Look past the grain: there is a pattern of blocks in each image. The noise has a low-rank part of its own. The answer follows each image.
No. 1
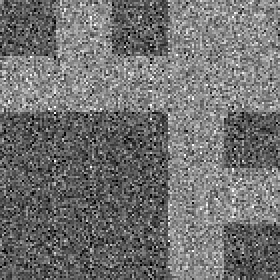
mirrored about the diagonal from the bottom left
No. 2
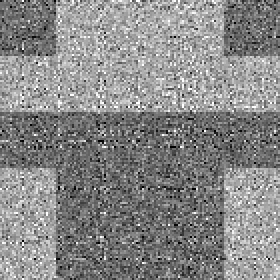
left and right mirror each other
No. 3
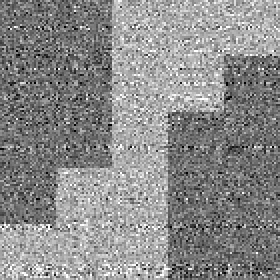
the same after a half turn
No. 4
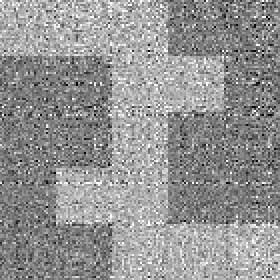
the same after a half turn
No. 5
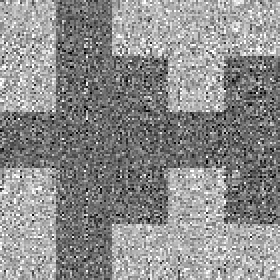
top and bottom mirror each other
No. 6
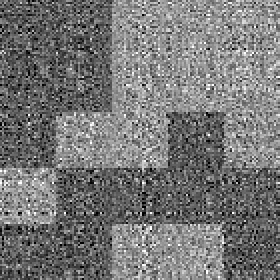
no symmetry
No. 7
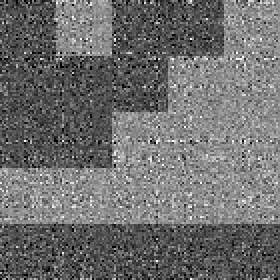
no symmetry
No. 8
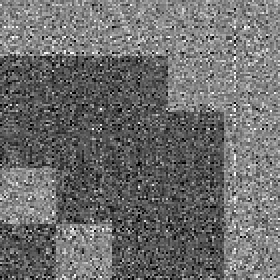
mirrored about the diagonal from the bottom left
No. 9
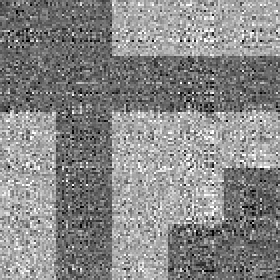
mirrored about the diagonal from the top left
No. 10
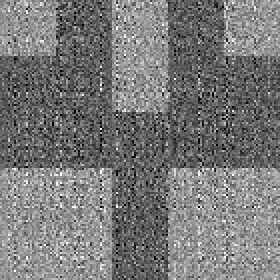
left and right mirror each other
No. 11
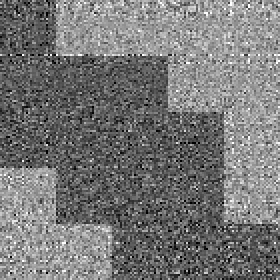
mirrored about the diagonal from the bottom left
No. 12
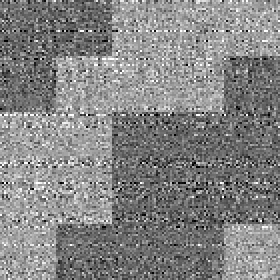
mirrored about the diagonal from the top left
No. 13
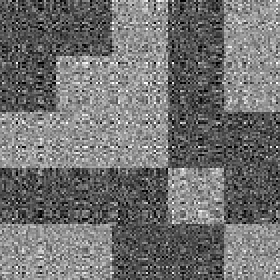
mirrored about the diagonal from the top left
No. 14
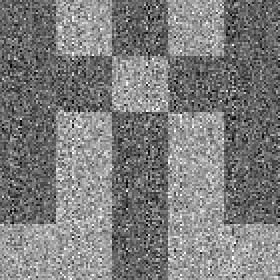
left and right mirror each other
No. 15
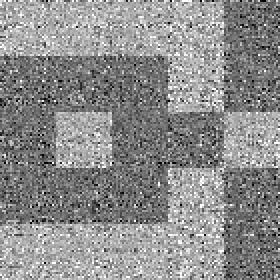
top and bottom mirror each other
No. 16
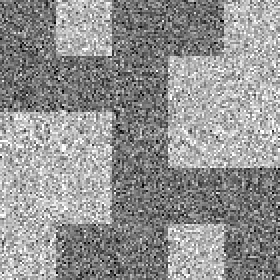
the same after a half turn
